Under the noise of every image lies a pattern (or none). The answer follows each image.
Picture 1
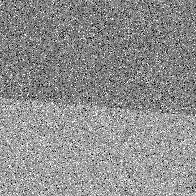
a sharp edge
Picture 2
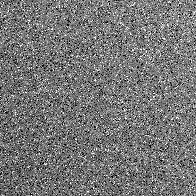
a smooth slope
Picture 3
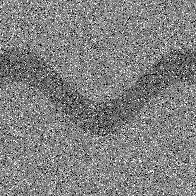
a wavy band
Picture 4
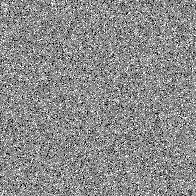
only noise
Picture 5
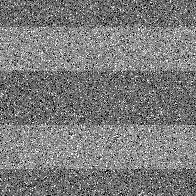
horizontal stripes
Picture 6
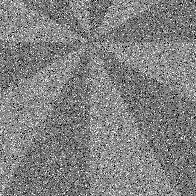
spokes from one point
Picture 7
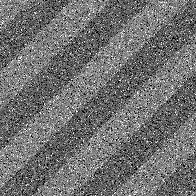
diagonal stripes
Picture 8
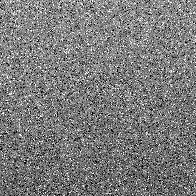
a smooth slope
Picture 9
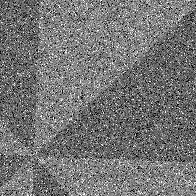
spokes from one point
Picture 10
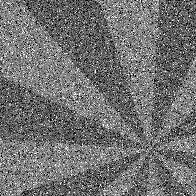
spokes from one point
